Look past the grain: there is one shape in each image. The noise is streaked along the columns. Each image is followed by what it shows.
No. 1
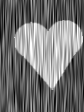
heart
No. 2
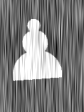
chess pawn
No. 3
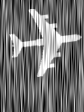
airplane
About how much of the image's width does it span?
nearly all
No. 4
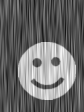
smiling face
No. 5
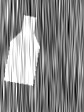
bottle
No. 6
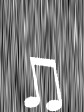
pair of musical notes
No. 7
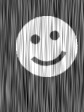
smiling face
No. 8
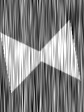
bow tie
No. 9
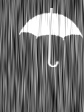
umbrella
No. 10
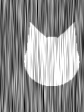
cat's head
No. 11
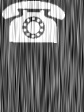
telephone
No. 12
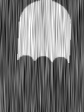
ghost
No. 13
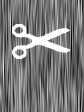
pair of scissors
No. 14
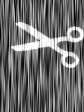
pair of scissors
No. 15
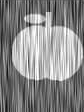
apple
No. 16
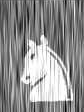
chess knight
